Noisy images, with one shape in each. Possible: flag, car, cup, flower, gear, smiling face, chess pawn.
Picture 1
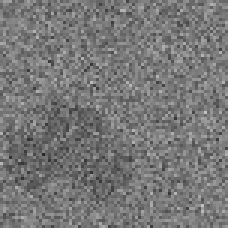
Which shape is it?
car
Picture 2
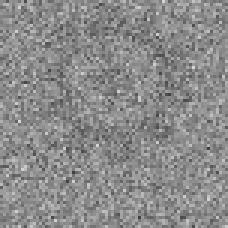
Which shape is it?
gear
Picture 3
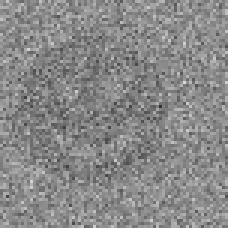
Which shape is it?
smiling face
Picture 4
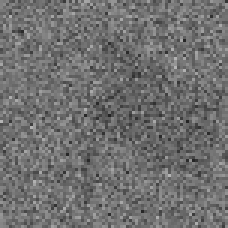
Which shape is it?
flag
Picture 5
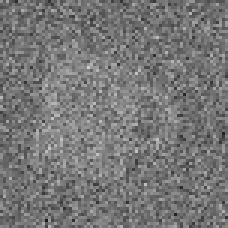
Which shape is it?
cup
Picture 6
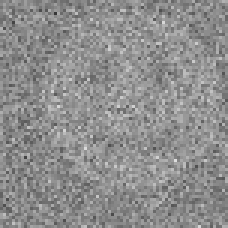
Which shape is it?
smiling face
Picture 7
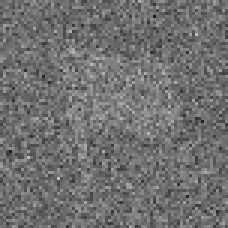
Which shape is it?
flag
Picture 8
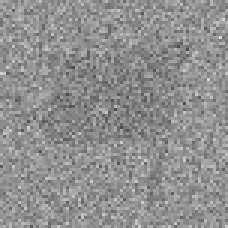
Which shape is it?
flag
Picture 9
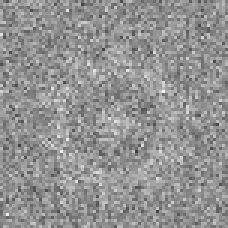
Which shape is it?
gear
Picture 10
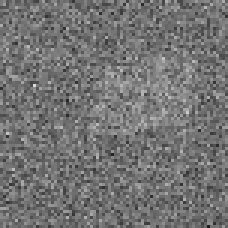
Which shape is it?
flag
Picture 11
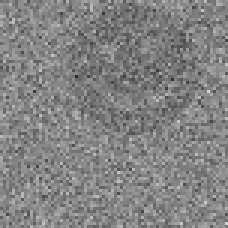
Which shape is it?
smiling face
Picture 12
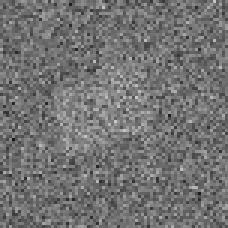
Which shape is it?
flag
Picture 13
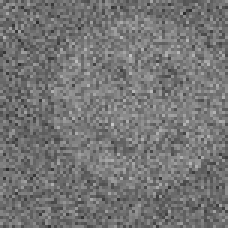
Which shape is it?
smiling face
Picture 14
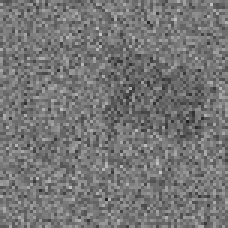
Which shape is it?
flag
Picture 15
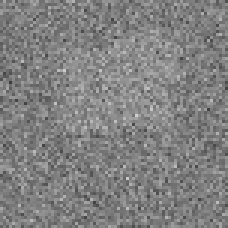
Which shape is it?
flag
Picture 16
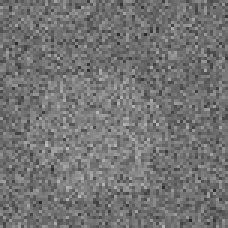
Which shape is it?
flower
